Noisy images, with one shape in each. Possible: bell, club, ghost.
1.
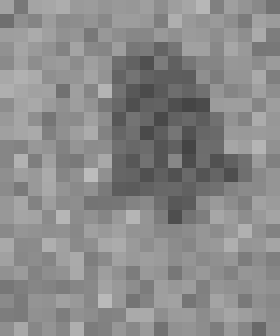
bell
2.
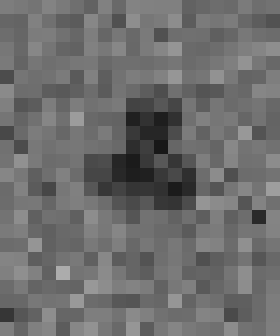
club
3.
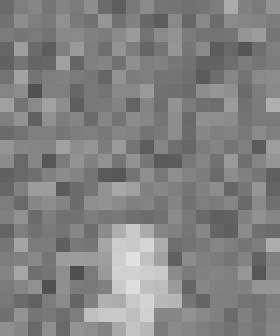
bell
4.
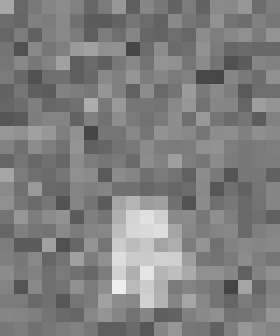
bell
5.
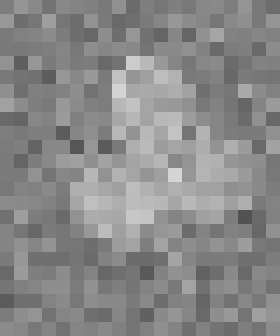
club
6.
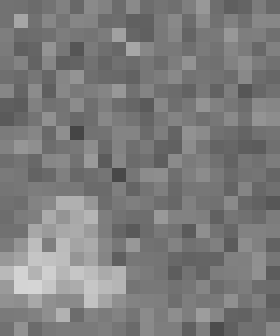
club
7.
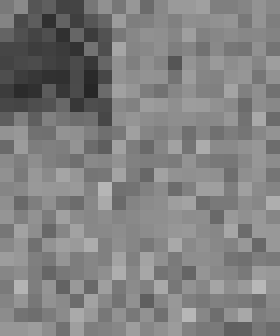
ghost
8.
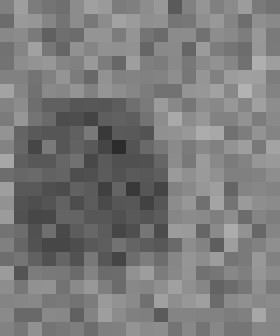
ghost
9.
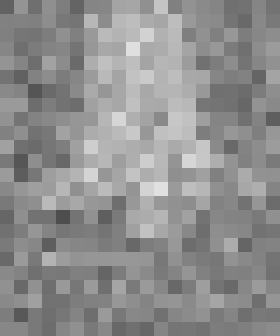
bell
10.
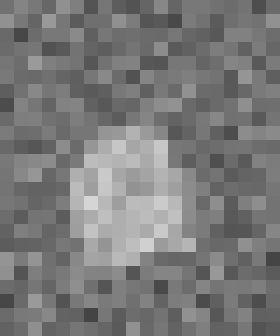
ghost
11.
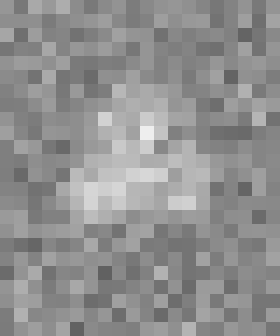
club
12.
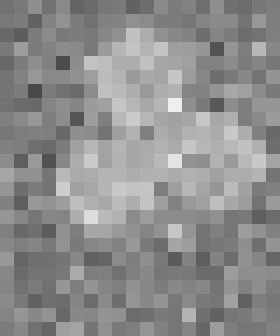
club
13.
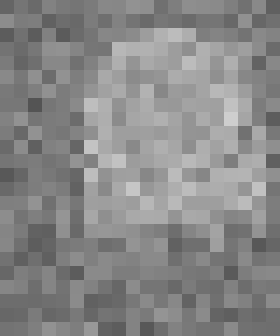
ghost
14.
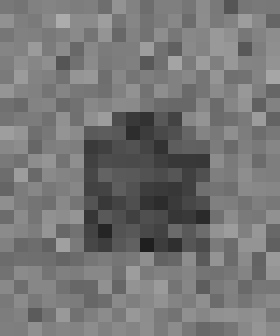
ghost
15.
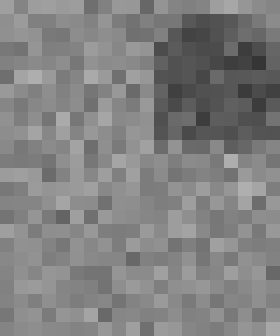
ghost
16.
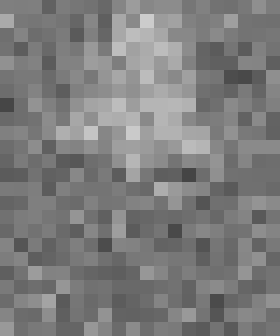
bell
